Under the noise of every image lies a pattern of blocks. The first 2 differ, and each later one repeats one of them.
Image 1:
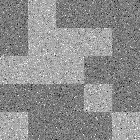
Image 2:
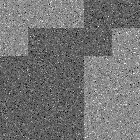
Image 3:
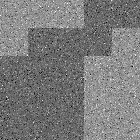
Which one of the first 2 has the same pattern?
2
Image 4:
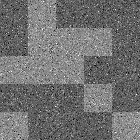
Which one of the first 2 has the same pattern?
1
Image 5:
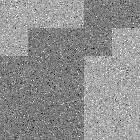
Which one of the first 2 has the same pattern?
2
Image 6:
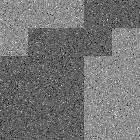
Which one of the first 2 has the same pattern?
2
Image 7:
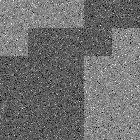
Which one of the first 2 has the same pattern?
2
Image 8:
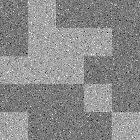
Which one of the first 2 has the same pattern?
1
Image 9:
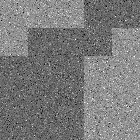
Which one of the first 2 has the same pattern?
2
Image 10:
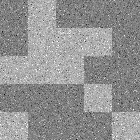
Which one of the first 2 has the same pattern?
1
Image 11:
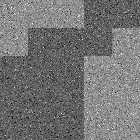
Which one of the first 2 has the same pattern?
2
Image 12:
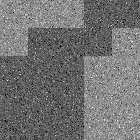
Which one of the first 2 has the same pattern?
2
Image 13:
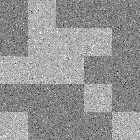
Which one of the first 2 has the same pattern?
1
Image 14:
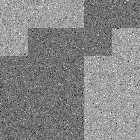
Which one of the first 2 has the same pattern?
2
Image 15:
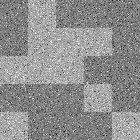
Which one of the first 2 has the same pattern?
1
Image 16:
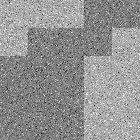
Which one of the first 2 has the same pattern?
2
